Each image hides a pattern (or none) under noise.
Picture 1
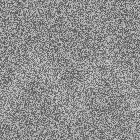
a wavy band
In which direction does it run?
left to right
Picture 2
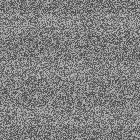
horizontal stripes
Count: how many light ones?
3
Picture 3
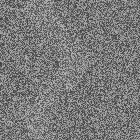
a wavy band
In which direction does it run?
top to bottom
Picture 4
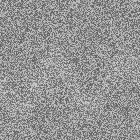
a wavy band
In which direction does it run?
left to right
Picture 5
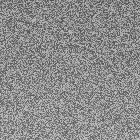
a smooth slope
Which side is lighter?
bottom
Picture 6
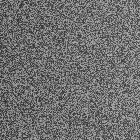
a smooth slope
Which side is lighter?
right
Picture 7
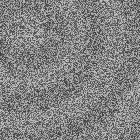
rings round one point
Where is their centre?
top left
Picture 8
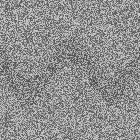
a wavy band
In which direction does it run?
left to right
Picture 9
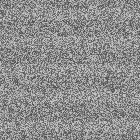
horizontal stripes
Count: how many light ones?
5
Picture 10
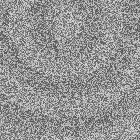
rings round one point
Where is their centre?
top middle
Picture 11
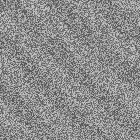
diagonal stripes
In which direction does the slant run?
top left to bottom right
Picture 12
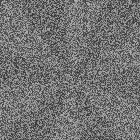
spokes from one point
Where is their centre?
centre
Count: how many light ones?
6
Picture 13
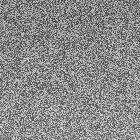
a smooth slope
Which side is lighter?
bottom
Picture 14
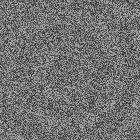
rings round one point
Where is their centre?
centre
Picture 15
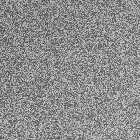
a smooth slope
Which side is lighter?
bottom right
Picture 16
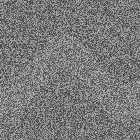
a wavy band
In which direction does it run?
left to right
